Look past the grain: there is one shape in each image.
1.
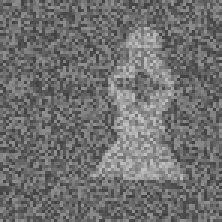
light chess bishop
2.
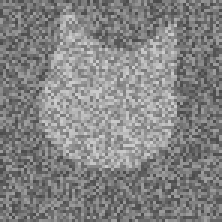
light cat's head
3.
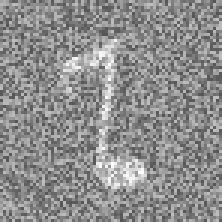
light musical note
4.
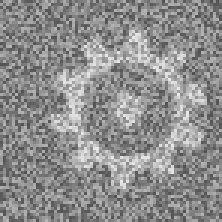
light gear
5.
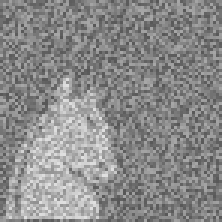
light chess knight
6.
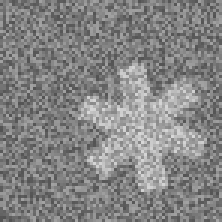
light asterisk
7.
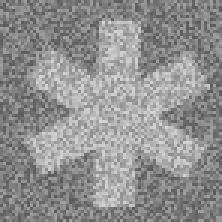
light asterisk
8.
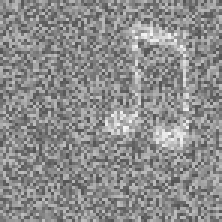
light pair of musical notes
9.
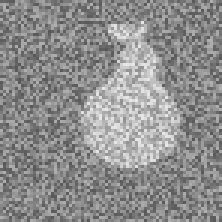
light pear
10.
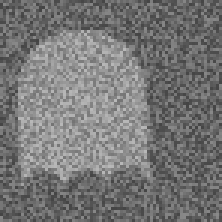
light ghost
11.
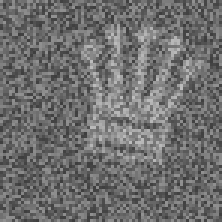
light chess queen
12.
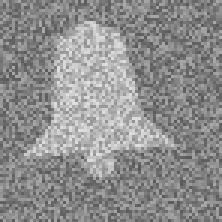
light bell
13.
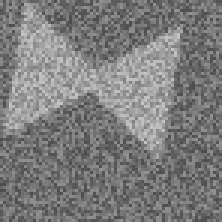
light bow tie
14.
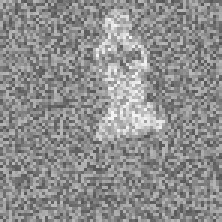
light chess bishop
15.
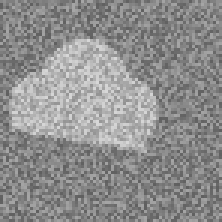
light cloud
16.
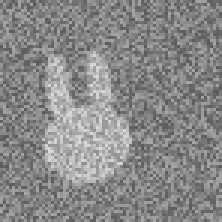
light rabbit's head
